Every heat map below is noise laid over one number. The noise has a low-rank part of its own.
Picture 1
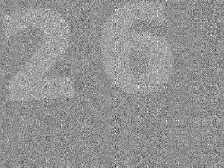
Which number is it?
26
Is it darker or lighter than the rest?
lighter
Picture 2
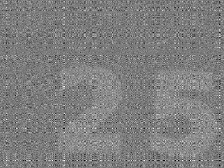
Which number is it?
25
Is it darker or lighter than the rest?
lighter
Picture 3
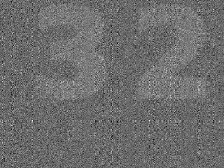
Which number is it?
32
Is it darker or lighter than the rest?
lighter
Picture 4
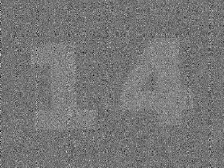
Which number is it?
14
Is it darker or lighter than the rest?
lighter
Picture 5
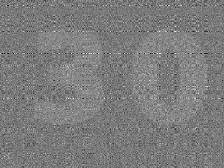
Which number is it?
30
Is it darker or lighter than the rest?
lighter
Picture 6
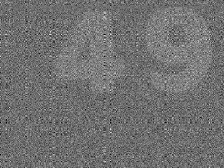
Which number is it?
49
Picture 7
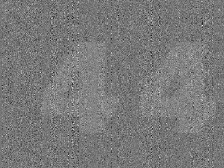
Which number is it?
44
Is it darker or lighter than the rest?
lighter
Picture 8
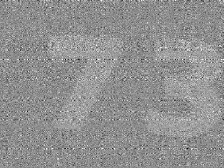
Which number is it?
73
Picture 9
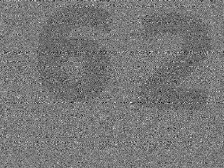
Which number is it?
62
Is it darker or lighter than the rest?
darker
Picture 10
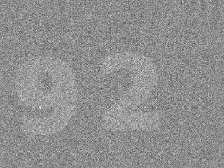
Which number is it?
92
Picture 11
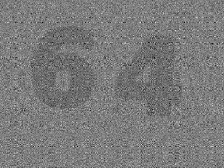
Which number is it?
64
